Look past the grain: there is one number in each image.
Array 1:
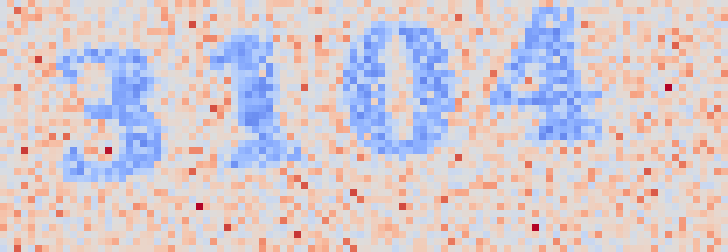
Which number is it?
3104
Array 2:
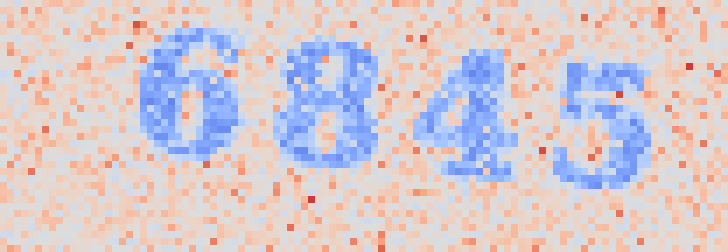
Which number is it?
6845
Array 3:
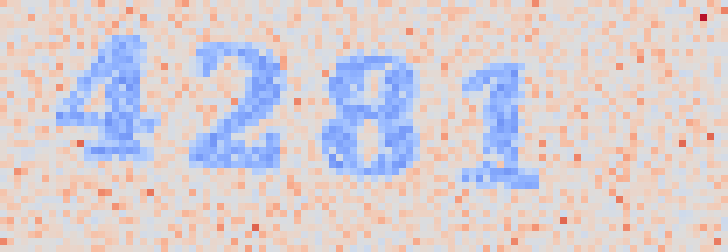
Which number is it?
4281
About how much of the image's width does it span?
two thirds
